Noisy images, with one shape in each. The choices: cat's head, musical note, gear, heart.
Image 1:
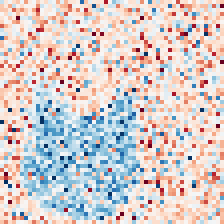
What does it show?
blue cat's head
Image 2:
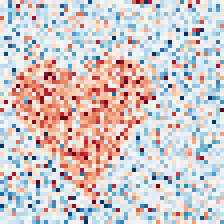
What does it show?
red heart
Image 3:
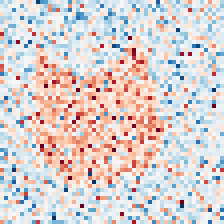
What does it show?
red cat's head
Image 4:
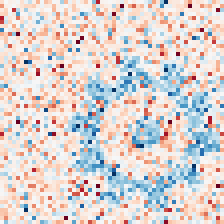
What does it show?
blue gear
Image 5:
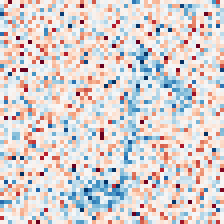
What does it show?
blue musical note
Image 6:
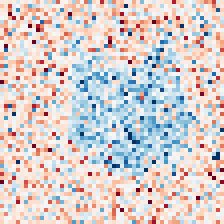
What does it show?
blue cat's head
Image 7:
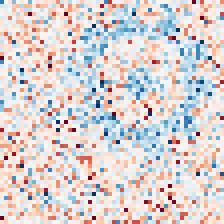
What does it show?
blue gear
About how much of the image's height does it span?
two thirds
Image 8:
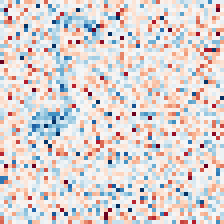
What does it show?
blue musical note
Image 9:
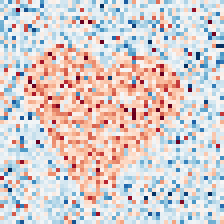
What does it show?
red heart
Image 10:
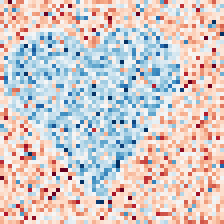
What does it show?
blue heart
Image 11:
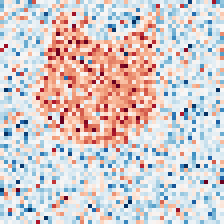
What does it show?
red cat's head
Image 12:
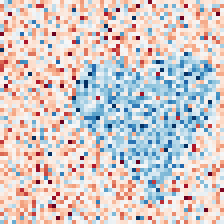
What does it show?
blue heart
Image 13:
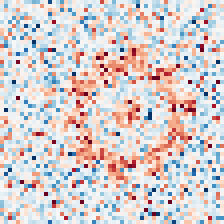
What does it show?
red gear
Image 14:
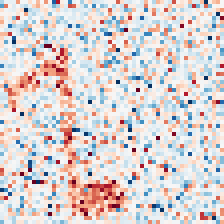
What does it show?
red musical note
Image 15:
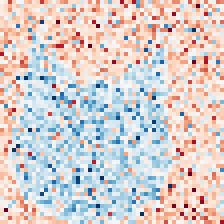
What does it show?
blue cat's head
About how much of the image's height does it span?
nearly all
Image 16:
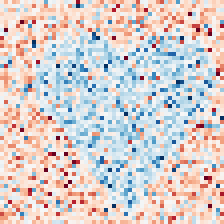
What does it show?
blue heart
